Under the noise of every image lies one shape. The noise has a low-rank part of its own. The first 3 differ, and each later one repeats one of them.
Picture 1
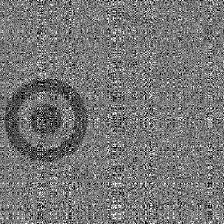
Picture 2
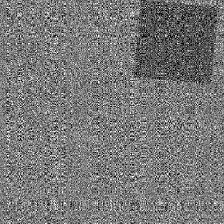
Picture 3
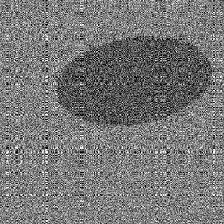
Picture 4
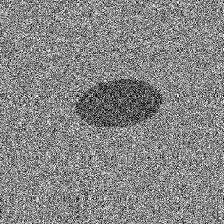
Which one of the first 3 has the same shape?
3
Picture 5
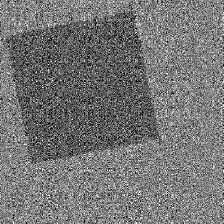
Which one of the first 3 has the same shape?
2
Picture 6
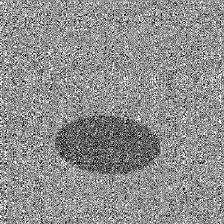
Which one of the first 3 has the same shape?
3
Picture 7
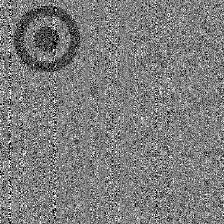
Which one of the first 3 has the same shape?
1
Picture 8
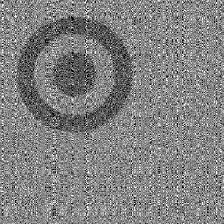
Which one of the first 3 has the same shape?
1
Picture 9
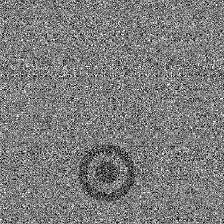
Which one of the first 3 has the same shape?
1
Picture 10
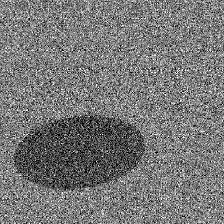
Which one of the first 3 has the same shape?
3
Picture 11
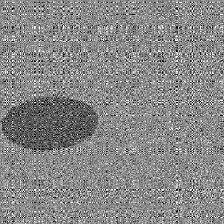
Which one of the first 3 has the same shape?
3
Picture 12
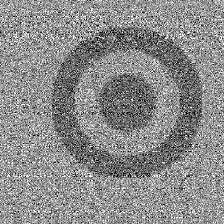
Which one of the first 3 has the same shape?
1
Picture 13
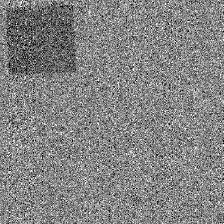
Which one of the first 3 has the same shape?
2
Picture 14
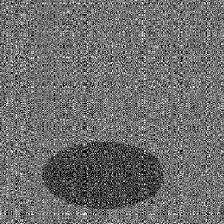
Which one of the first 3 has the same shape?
3
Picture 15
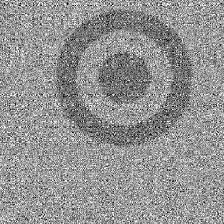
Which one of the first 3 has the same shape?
1
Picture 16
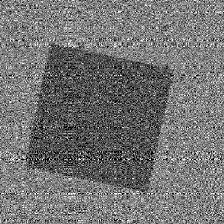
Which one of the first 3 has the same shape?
2
